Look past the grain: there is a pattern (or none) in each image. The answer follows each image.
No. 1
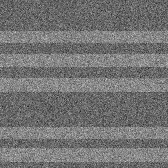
bands of rows
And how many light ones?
5
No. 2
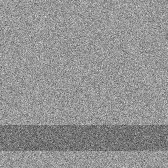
one band of rows
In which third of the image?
bottom
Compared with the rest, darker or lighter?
darker
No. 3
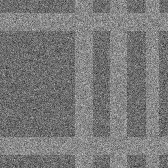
bands of rows crossing bands of columns
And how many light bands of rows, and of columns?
2 and 3
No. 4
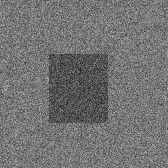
one block
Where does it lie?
centre
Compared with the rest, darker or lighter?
darker
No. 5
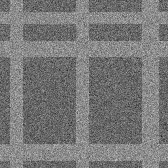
bands of rows crossing bands of columns
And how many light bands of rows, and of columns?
3 and 3
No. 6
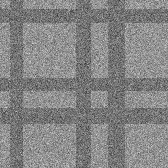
bands of rows crossing bands of columns
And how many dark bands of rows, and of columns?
3 and 3
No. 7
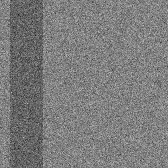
one band of columns
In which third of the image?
left
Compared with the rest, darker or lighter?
darker
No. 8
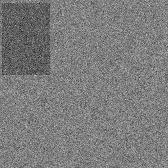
one block
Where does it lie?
top left
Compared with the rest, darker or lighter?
darker
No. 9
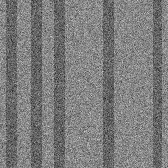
bands of columns
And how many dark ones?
5
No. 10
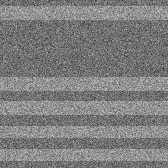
bands of rows
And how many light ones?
5
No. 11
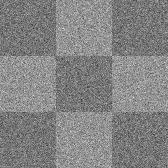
a checkerboard
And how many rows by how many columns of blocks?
3 by 3
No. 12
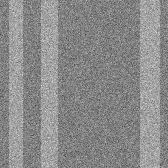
bands of columns
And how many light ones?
3
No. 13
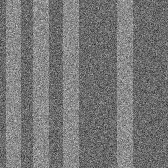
bands of columns
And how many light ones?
4
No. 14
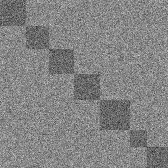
blocks along the diagonal
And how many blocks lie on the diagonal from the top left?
7
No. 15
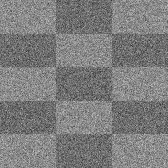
a checkerboard
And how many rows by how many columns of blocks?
5 by 3
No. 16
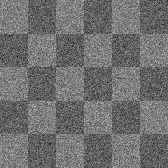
a checkerboard
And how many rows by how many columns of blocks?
5 by 6
